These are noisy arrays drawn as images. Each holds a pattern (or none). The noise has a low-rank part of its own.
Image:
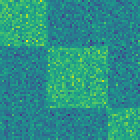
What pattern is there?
blocks along the diagonal
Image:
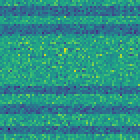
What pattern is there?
bands of rows
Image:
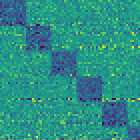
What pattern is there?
blocks along the diagonal
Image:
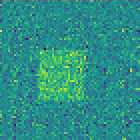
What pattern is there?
one block
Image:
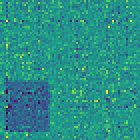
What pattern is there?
one block
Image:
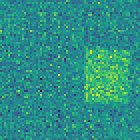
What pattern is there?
one block
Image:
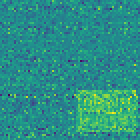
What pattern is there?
one block
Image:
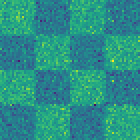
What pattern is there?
a checkerboard
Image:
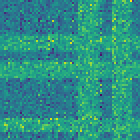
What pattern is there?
bands of rows crossing bands of columns
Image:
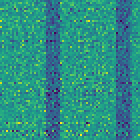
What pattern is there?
bands of columns
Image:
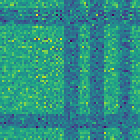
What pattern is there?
bands of rows crossing bands of columns
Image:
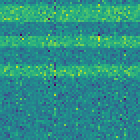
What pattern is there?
bands of rows
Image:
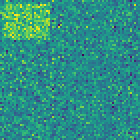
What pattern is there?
one block
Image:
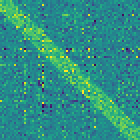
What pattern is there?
a diagonal band
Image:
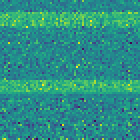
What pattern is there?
bands of rows
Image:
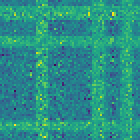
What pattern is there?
bands of rows crossing bands of columns
